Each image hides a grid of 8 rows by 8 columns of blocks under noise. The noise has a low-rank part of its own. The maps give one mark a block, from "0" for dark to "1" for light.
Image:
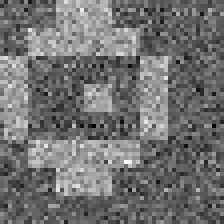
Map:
0 0 1 1 0 0 0 0
0 1 1 1 1 0 0 0
1 0 0 0 0 1 0 0
1 0 0 1 0 1 0 0
1 0 0 0 0 1 0 0
0 1 1 1 1 0 0 0
0 0 1 1 0 0 0 0
0 0 0 0 0 0 0 0
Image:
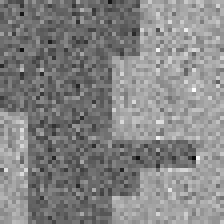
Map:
0 0 0 0 0 1 1 1
0 0 0 0 0 1 1 1
0 0 0 0 1 1 1 1
0 0 0 0 1 1 1 1
1 0 0 0 1 1 1 1
1 0 0 0 0 0 0 1
1 0 0 0 0 1 1 1
1 0 0 0 1 1 1 1
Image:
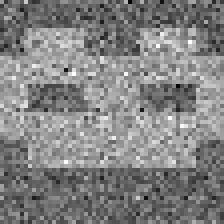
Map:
0 0 0 0 0 0 0 0
0 1 1 0 0 1 1 0
1 1 1 1 1 1 1 1
1 0 0 1 1 0 0 1
1 1 1 1 1 1 1 1
0 1 1 1 1 1 1 0
0 0 0 0 0 0 0 0
0 0 0 0 0 0 0 0
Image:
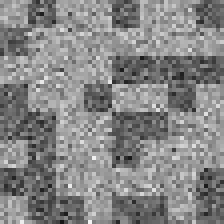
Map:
1 0 1 1 0 1 1 0
0 1 1 1 1 1 1 1
1 1 1 1 0 0 0 0
0 1 1 0 1 1 0 1
0 0 1 1 0 0 1 1
1 0 1 1 0 1 1 1
0 0 1 1 1 1 1 0
1 0 0 1 0 0 1 0
